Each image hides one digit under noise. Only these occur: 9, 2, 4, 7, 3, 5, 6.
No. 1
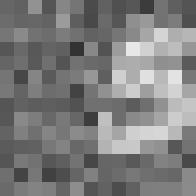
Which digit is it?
5
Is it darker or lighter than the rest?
lighter
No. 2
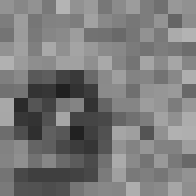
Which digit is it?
9
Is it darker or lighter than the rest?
darker
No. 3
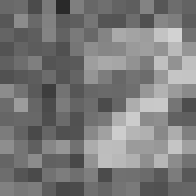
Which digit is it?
2
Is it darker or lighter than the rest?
lighter
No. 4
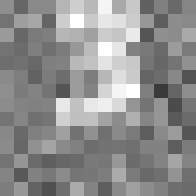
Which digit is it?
3
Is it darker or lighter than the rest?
lighter
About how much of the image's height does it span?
two thirds
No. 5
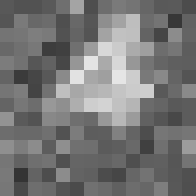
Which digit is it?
4
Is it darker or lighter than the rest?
lighter
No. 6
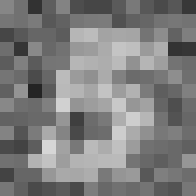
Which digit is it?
5
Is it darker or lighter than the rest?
lighter
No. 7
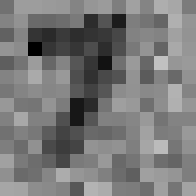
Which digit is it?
7
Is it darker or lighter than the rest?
darker
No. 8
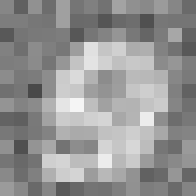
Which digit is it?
9
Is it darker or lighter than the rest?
lighter
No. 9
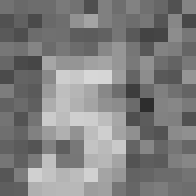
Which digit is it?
5
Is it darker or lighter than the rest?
lighter
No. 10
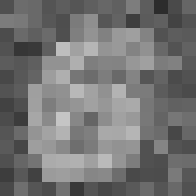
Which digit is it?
6
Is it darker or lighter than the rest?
lighter
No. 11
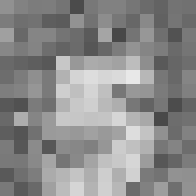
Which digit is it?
5
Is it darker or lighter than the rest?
lighter
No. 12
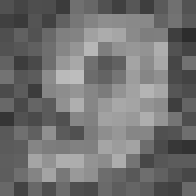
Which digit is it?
9
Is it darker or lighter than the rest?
lighter
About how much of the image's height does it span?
nearly all
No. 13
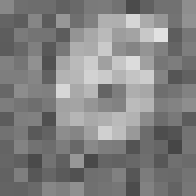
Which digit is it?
6
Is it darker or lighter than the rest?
lighter
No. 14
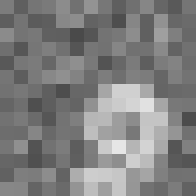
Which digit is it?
9
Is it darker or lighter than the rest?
lighter
